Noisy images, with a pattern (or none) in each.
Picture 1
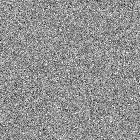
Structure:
only noise
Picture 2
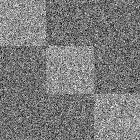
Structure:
blocks along the diagonal
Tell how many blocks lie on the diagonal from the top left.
3
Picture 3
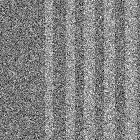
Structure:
bands of columns
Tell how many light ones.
5
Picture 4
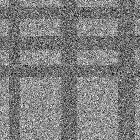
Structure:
bands of rows crossing bands of columns
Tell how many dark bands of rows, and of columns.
3 and 3
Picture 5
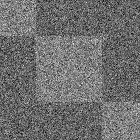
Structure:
blocks along the diagonal
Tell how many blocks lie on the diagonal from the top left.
3
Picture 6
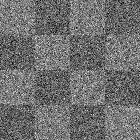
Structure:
a checkerboard
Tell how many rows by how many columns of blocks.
4 by 4
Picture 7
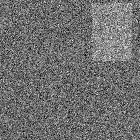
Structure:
one block
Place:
top right
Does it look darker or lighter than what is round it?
lighter
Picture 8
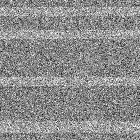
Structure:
bands of rows
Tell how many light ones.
4
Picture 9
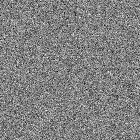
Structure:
only noise
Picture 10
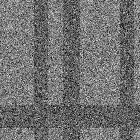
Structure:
bands of rows crossing bands of columns
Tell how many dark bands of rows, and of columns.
1 and 3
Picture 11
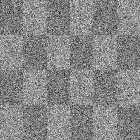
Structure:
a checkerboard
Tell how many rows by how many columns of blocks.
4 by 6
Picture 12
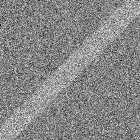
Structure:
a diagonal band
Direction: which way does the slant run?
bottom left to top right
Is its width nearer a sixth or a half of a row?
a sixth
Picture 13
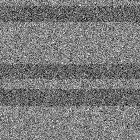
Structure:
bands of rows
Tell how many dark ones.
3
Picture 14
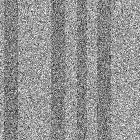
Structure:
bands of columns
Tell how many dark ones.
4
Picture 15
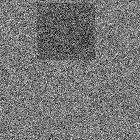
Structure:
one block
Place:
top middle
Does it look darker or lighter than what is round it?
darker
